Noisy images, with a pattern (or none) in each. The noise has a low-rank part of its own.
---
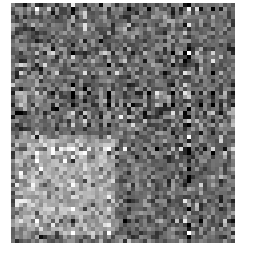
one block
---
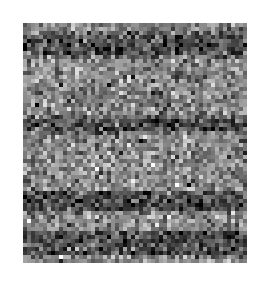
bands of rows
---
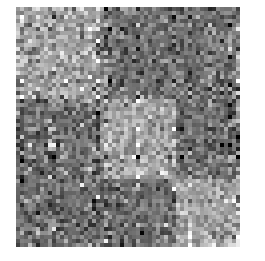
blocks along the diagonal
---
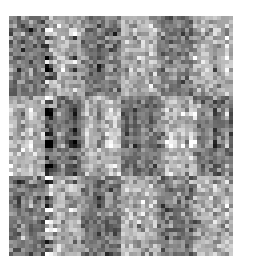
a checkerboard
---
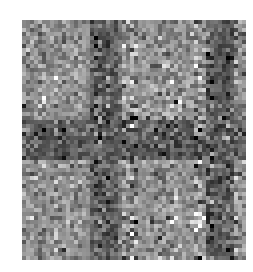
bands of rows crossing bands of columns
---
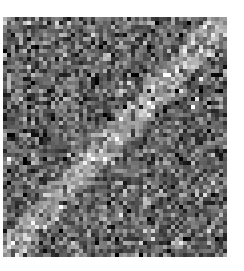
a diagonal band
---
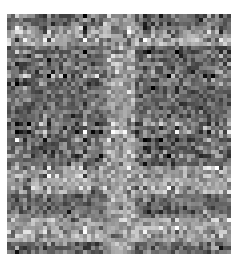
bands of rows crossing bands of columns
